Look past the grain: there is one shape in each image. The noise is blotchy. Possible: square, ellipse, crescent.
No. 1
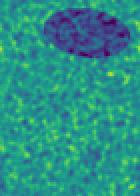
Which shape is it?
ellipse
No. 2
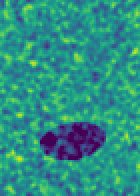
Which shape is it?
ellipse
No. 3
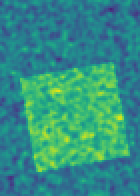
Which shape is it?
square
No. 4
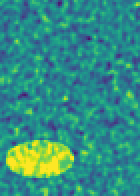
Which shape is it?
ellipse
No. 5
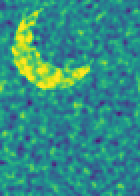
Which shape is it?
crescent
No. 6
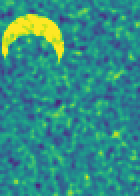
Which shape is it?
crescent
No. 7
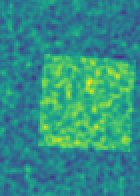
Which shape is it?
square
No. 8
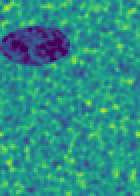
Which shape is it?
ellipse
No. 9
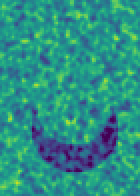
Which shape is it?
crescent
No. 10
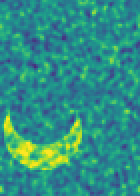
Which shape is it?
crescent
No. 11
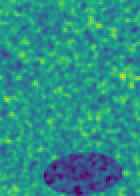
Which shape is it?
ellipse
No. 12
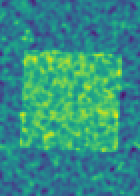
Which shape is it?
square
